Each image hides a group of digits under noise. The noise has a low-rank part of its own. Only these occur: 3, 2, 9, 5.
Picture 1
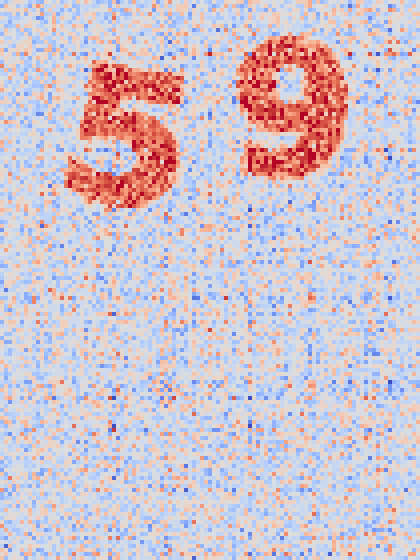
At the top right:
9
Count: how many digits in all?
2
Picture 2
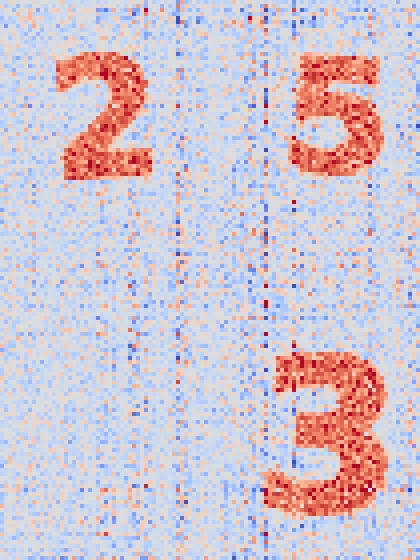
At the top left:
2
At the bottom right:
3
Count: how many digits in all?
3
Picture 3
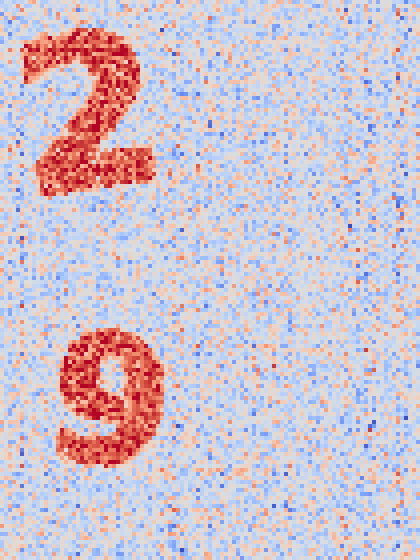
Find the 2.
top left
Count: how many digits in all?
2
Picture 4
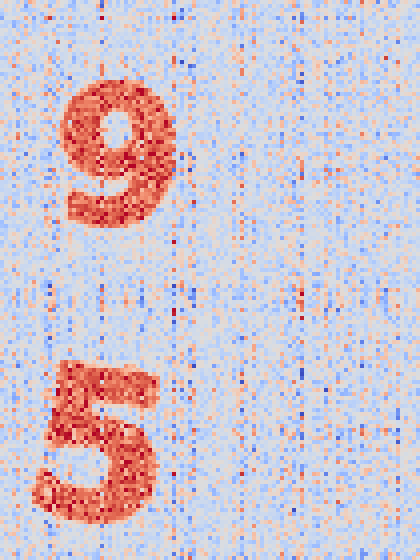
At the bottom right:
nothing
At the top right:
nothing
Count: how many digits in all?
2
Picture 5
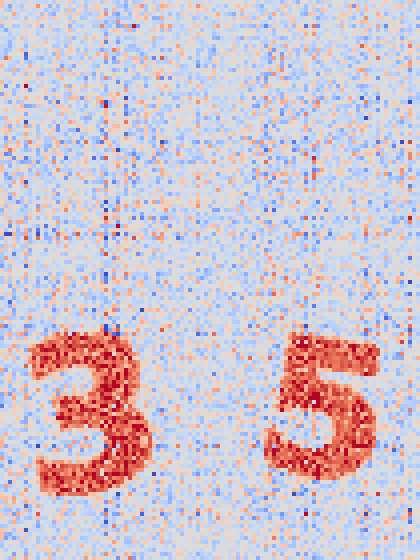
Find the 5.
bottom right
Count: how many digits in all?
2
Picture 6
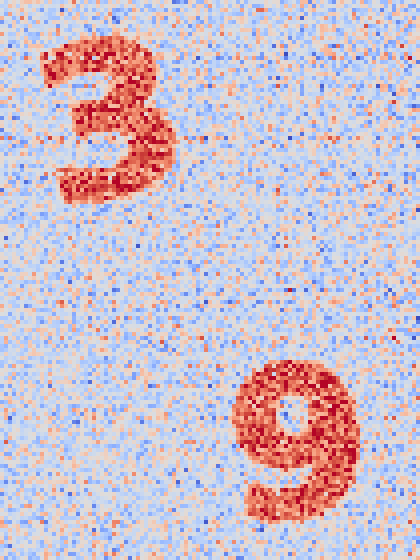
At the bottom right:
9
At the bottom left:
nothing
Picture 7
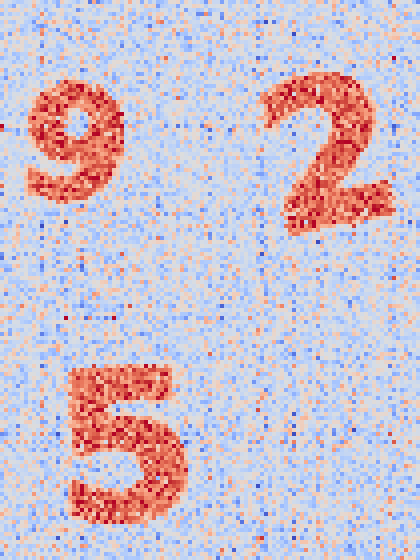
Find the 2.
top right
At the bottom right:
nothing
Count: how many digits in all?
3
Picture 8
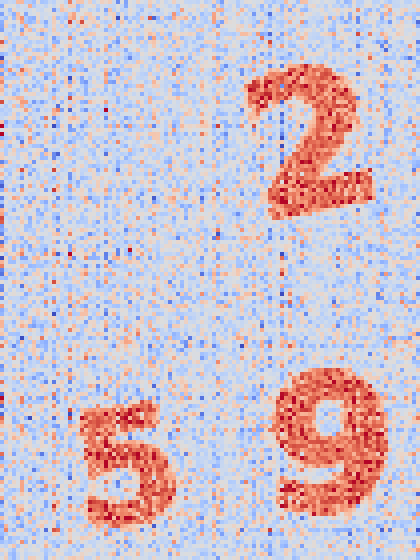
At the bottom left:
5
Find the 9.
bottom right
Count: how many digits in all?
3
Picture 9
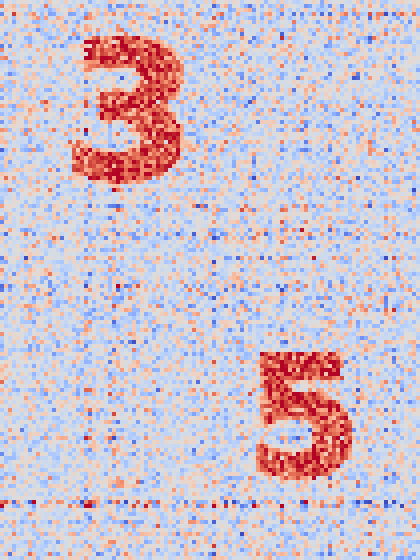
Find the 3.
top left
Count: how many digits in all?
2
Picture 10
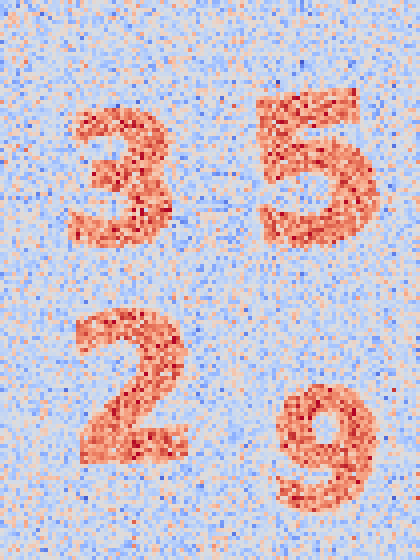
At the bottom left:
2
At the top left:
3
